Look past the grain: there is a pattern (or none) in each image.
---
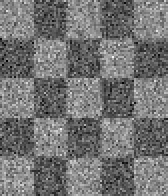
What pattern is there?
a checkerboard
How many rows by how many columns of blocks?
5 by 5
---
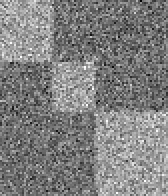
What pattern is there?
blocks along the diagonal
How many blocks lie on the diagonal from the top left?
3
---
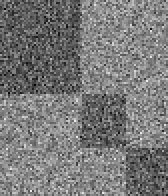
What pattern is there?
blocks along the diagonal
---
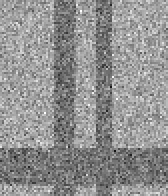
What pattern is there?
bands of rows crossing bands of columns
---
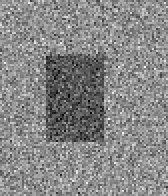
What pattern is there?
one block
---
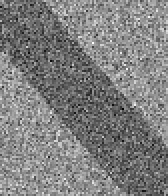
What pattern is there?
a diagonal band
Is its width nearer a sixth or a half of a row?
a half
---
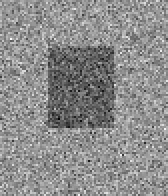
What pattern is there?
one block
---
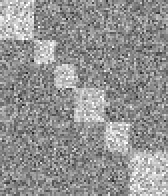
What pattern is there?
blocks along the diagonal
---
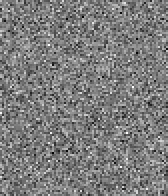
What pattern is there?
only noise
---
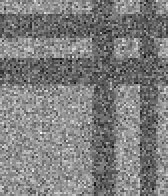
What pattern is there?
bands of rows crossing bands of columns
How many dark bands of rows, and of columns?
2 and 2
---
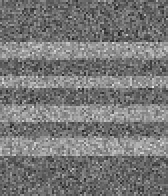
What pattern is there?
bands of rows
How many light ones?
4
